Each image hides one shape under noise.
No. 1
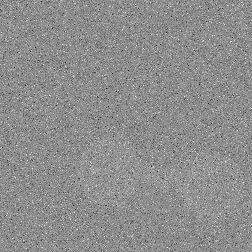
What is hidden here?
light dumbbell
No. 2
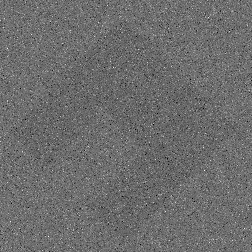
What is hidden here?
dark square with a notch
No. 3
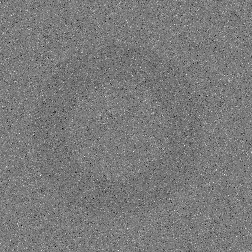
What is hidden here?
dark ring
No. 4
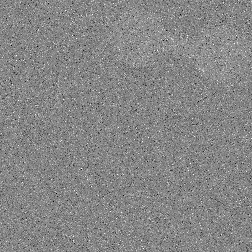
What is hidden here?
light dumbbell
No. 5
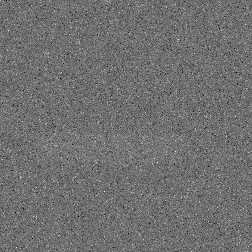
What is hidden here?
light bar
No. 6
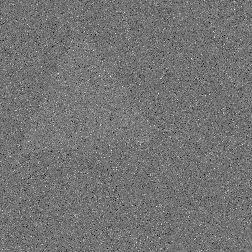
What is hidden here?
light triangle
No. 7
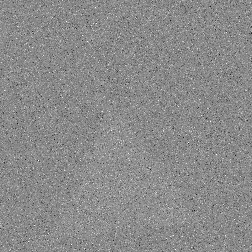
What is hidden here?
light triangle
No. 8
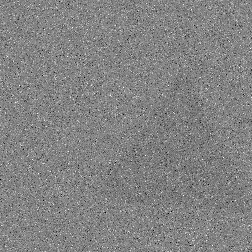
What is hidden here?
dark triangle
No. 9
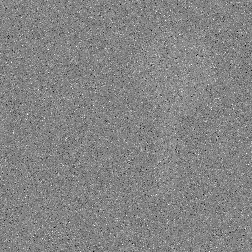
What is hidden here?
light lollipop
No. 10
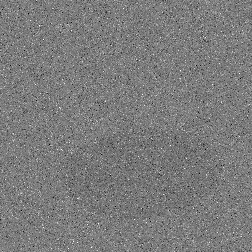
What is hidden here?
dark ellipse
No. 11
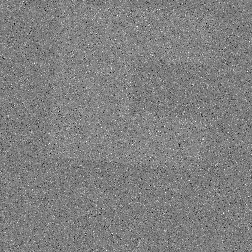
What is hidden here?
light square with a notch
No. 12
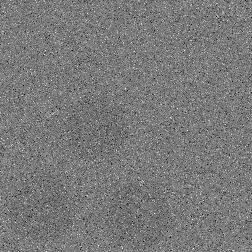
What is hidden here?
dark three dots
